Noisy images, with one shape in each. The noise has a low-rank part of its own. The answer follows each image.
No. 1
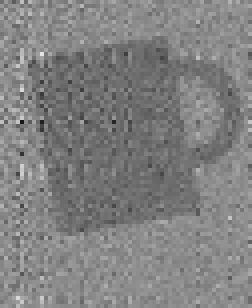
cup
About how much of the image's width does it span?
nearly all
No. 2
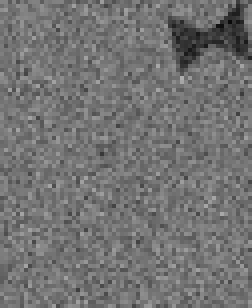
bow tie
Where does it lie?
top right
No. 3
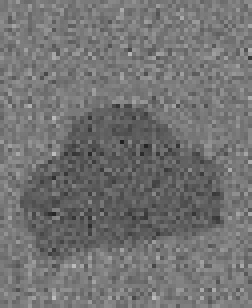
cloud
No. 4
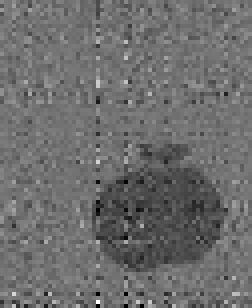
apple
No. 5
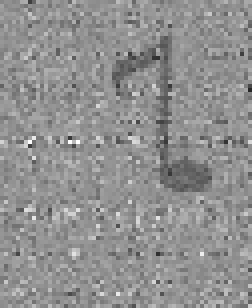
musical note
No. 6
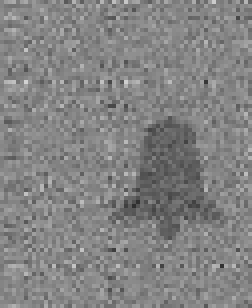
bell
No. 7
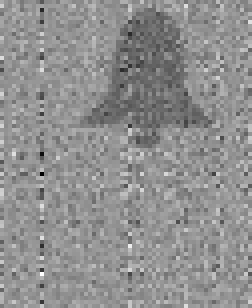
bell
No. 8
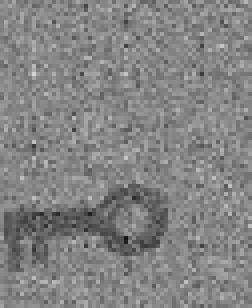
key
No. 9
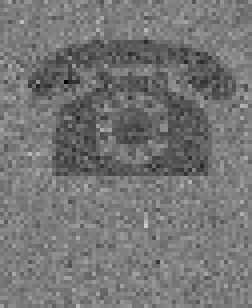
telephone
